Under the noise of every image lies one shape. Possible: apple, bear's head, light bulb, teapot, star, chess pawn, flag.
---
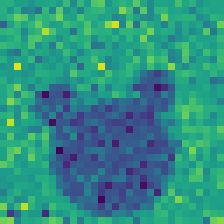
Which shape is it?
bear's head
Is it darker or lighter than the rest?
darker
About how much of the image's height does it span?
two thirds
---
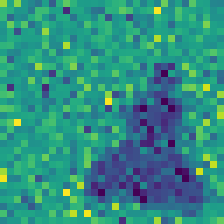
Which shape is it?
chess pawn
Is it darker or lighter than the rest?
darker
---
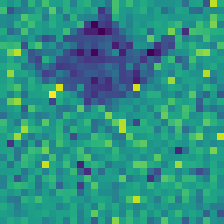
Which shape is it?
teapot
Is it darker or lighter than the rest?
darker
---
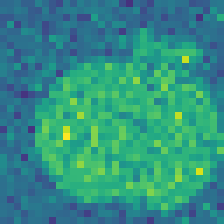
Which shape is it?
apple
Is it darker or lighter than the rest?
lighter
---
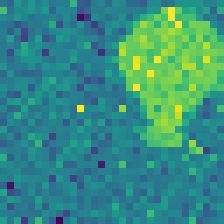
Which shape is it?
light bulb
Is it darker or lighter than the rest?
lighter
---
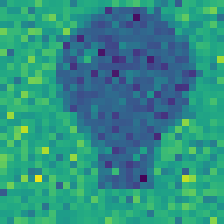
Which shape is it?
light bulb
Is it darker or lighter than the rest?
darker
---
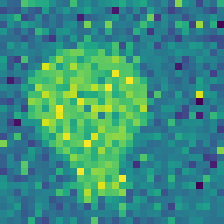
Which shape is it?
light bulb
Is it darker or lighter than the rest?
lighter
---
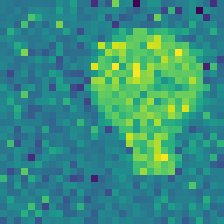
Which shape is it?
light bulb
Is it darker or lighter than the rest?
lighter
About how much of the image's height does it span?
two thirds
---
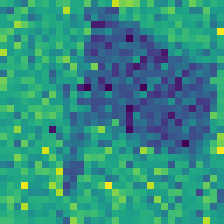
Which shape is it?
flag
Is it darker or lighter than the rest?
darker
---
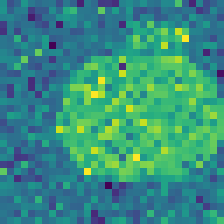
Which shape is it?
apple
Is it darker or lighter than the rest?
lighter
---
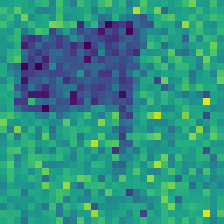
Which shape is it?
flag
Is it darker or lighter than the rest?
darker
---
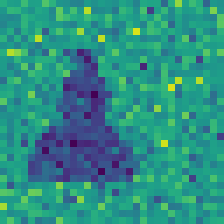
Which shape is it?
chess pawn
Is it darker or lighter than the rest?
darker
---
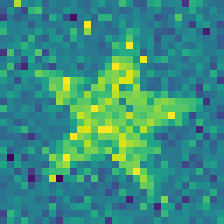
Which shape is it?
star
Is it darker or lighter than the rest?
lighter
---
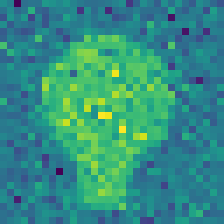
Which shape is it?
light bulb
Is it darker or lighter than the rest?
lighter
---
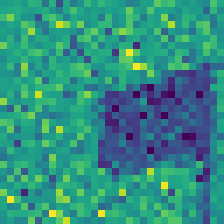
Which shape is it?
flag
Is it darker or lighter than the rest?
darker
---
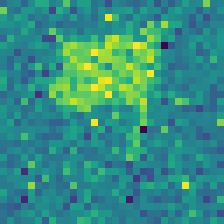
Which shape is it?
flag
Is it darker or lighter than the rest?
lighter
